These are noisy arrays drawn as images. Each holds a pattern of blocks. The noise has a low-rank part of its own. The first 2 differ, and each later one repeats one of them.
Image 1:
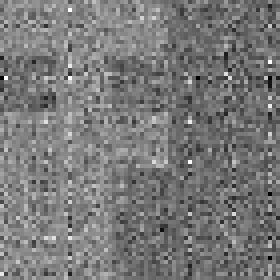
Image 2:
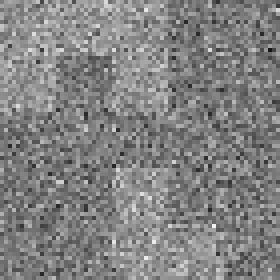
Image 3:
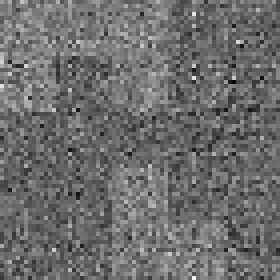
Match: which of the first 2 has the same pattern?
2
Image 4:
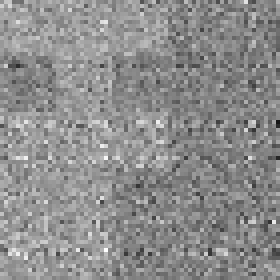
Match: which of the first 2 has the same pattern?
1
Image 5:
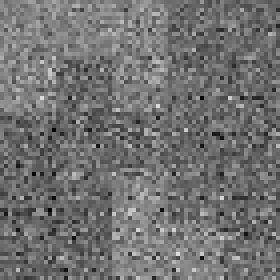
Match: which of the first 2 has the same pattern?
2
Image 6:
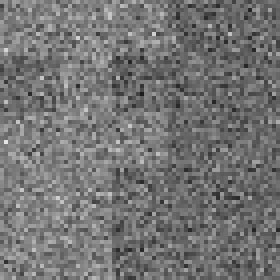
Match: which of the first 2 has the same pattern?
1
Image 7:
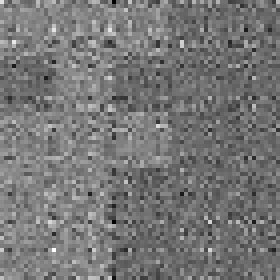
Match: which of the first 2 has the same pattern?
1
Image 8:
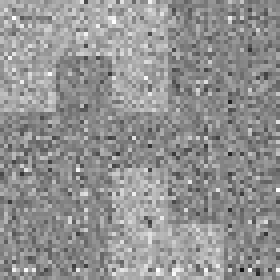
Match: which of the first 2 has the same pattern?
2
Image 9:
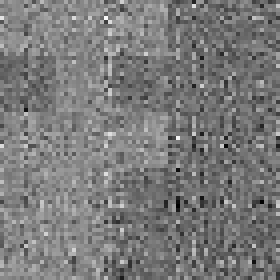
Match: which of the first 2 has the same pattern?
1
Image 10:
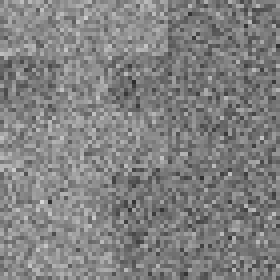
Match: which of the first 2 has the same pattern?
1
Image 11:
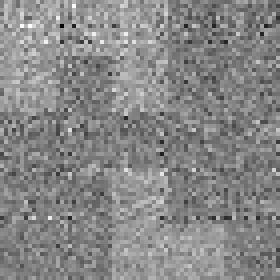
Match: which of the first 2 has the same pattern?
2
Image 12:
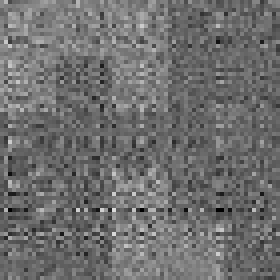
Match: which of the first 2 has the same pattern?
2
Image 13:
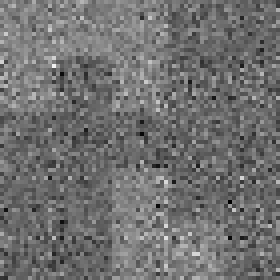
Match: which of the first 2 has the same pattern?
2
